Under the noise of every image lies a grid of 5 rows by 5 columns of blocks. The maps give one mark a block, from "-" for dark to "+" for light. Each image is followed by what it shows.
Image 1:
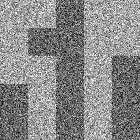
+ + - + +
+ - - + +
+ + - + -
- + - + -
- + - + -
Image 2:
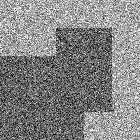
+ + + + +
+ + - - +
- - - - +
- - - - +
- - - + +
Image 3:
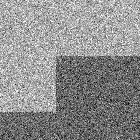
+ + + + +
+ + + + +
+ + - - -
+ + - - -
- - - - -
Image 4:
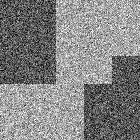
- - + + +
- - + + +
- - + + -
+ + + - -
+ + + - -
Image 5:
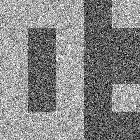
+ + + - +
+ - + - -
+ - + - -
+ - + - +
+ + + - -
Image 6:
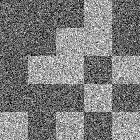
- - - + -
- - + + -
- + + - +
- - - + -
+ - + - +
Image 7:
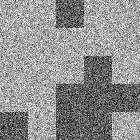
+ + - + +
+ + + + +
+ + + - +
+ + - - -
- + - - +
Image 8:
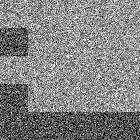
+ + + + +
- + + + +
+ + + + +
- + + + +
- - - - -
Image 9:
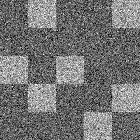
- + - - +
- - - - -
+ - + - -
- + - - +
- - - + -
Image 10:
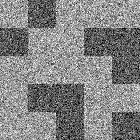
+ - + + +
- + + - -
+ + + + -
+ - - + +
+ + - + -
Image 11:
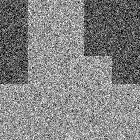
- + + - -
- + + - -
- + + + -
+ + + + +
+ + + + +
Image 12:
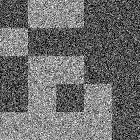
- + + - -
+ - - - -
- + + - -
- + - + -
+ + + + -
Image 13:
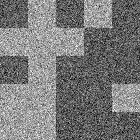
- + - + -
+ + + - -
- + - - -
+ + - - +
+ + - - -
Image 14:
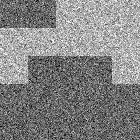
- - + + +
+ + + + +
+ - - - +
- - - - -
- - - - -
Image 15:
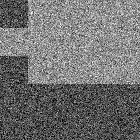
- + + + +
+ + + + +
- + + + +
- - - - -
- - - - -
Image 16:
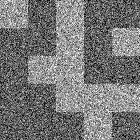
+ - + - -
- - + - +
- + + - -
- - + + +
- - - + -
